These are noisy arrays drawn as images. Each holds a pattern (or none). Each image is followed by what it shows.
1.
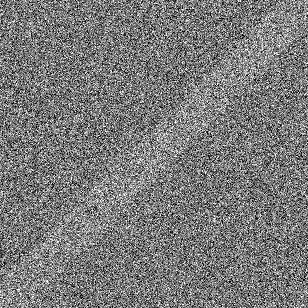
a diagonal band
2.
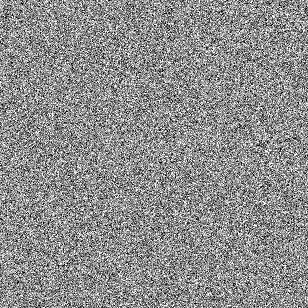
only noise
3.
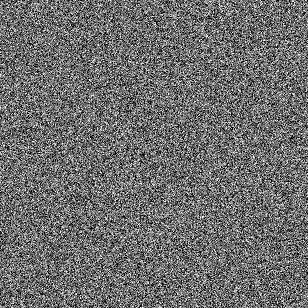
only noise
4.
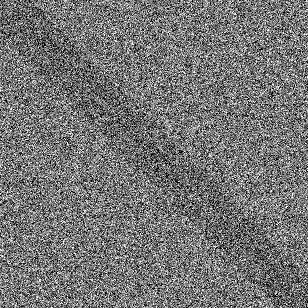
a diagonal band
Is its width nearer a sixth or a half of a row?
a sixth
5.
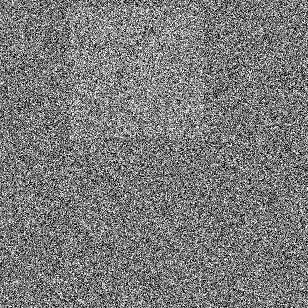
one block
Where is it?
top middle
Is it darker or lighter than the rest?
lighter
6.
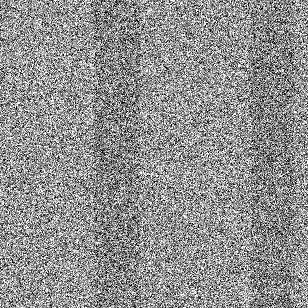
bands of columns
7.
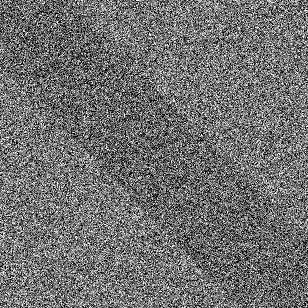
a diagonal band
